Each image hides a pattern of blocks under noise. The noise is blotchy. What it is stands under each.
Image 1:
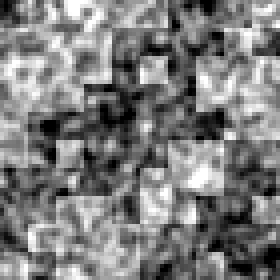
mirrored about the diagonal from the top left
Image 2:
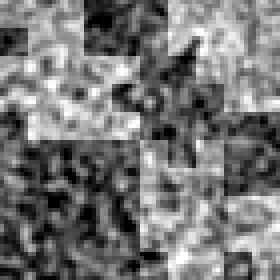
mirrored about the diagonal from the bottom left
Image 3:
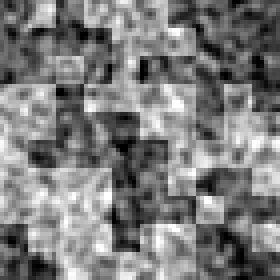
mirrored about the diagonal from the bottom left
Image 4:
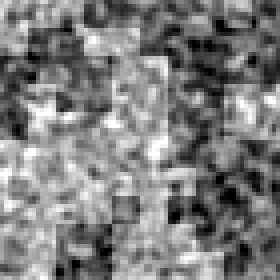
no symmetry
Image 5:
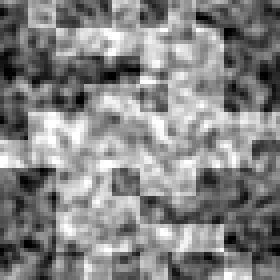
the same after a half turn
